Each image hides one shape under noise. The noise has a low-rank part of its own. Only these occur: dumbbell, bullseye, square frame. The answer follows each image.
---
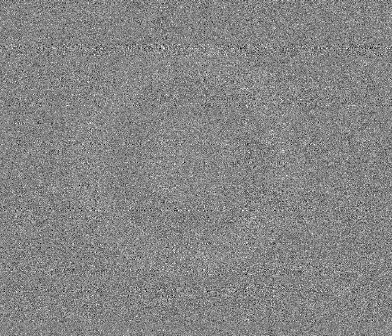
light bullseye
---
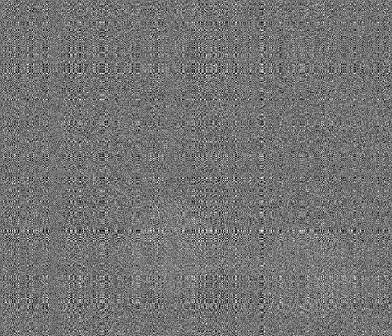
light dumbbell
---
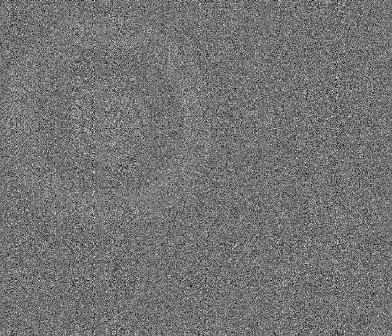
light bullseye
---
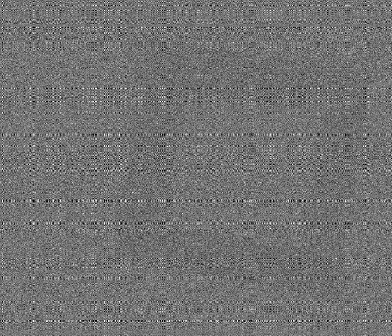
dark square frame
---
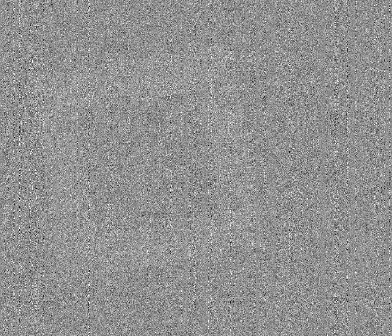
light square frame
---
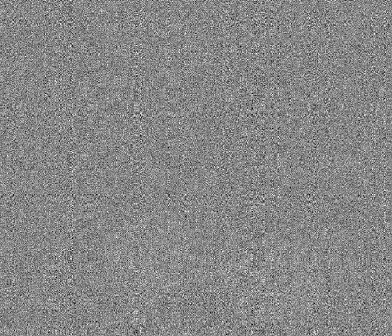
light dumbbell
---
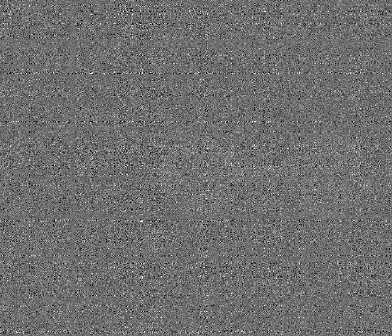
light dumbbell
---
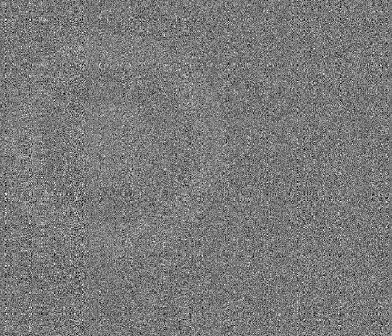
light bullseye
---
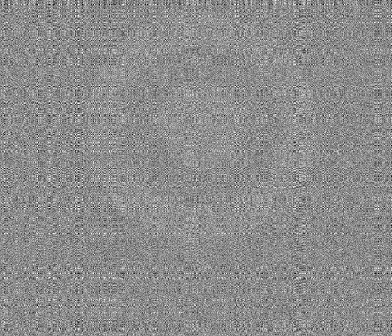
light bullseye
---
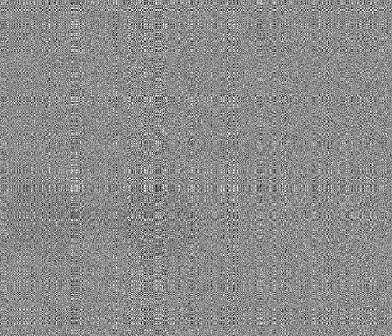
dark dumbbell
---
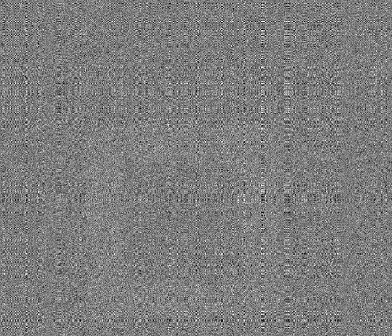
light square frame
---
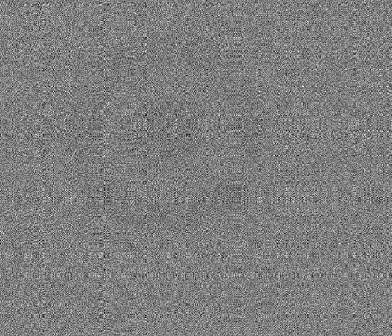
dark bullseye
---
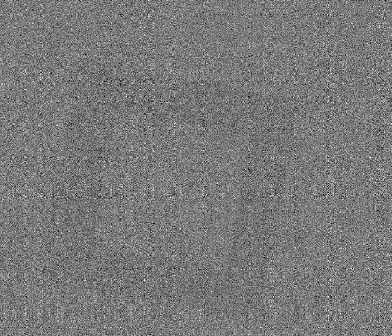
dark square frame
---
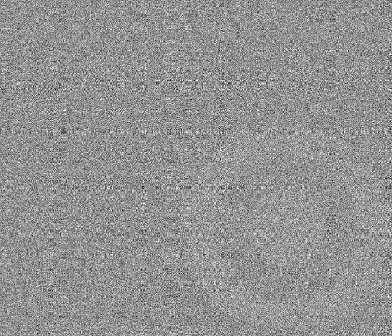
light bullseye
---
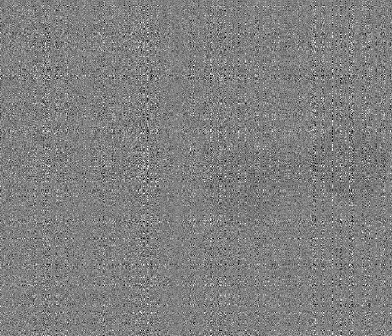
dark dumbbell
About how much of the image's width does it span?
half
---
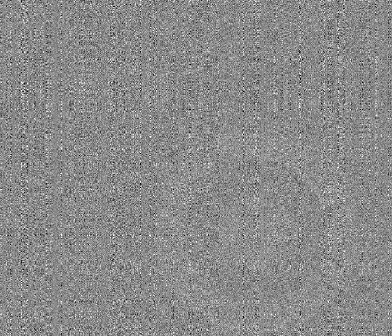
light bullseye
